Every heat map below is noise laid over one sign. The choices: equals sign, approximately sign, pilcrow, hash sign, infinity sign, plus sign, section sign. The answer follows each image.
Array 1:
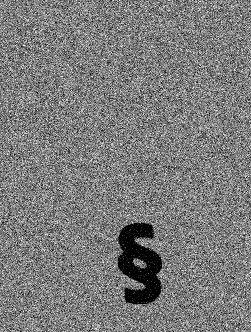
section sign
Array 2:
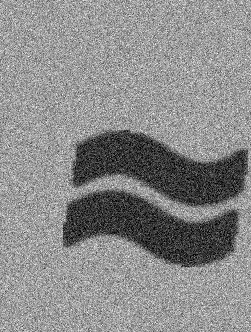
approximately sign
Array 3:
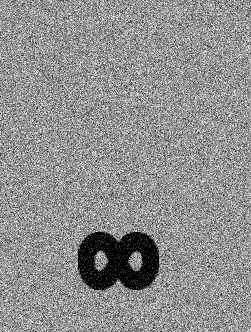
infinity sign
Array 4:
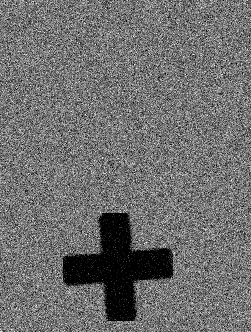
plus sign
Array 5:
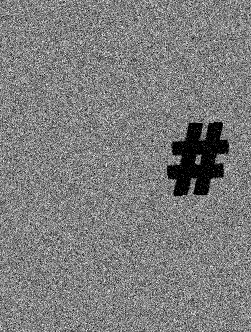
hash sign
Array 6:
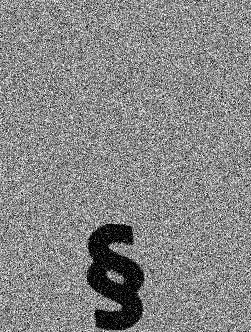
section sign
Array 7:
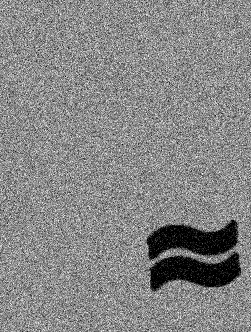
approximately sign
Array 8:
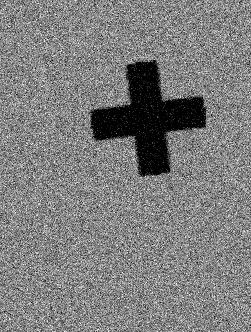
plus sign
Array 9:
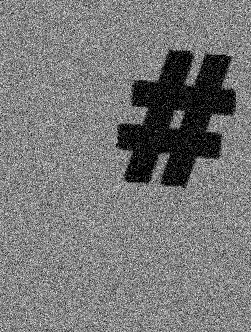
hash sign
